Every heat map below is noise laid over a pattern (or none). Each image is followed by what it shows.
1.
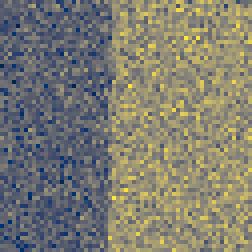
a sharp edge
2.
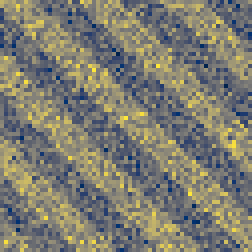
diagonal stripes
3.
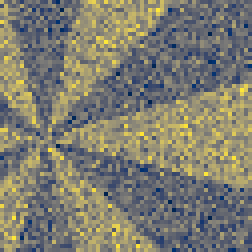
spokes from one point
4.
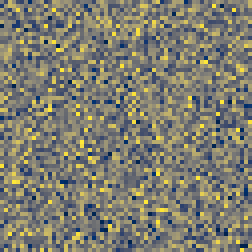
only noise
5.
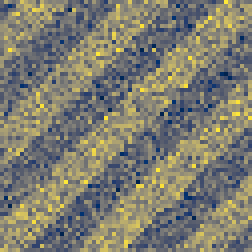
diagonal stripes
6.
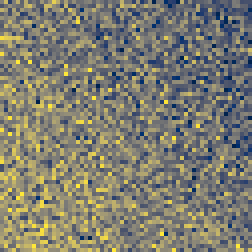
a smooth slope
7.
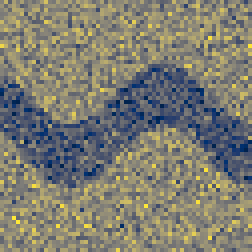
a wavy band
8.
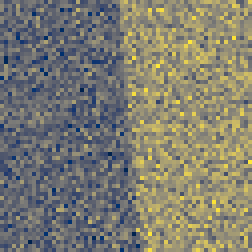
a sharp edge
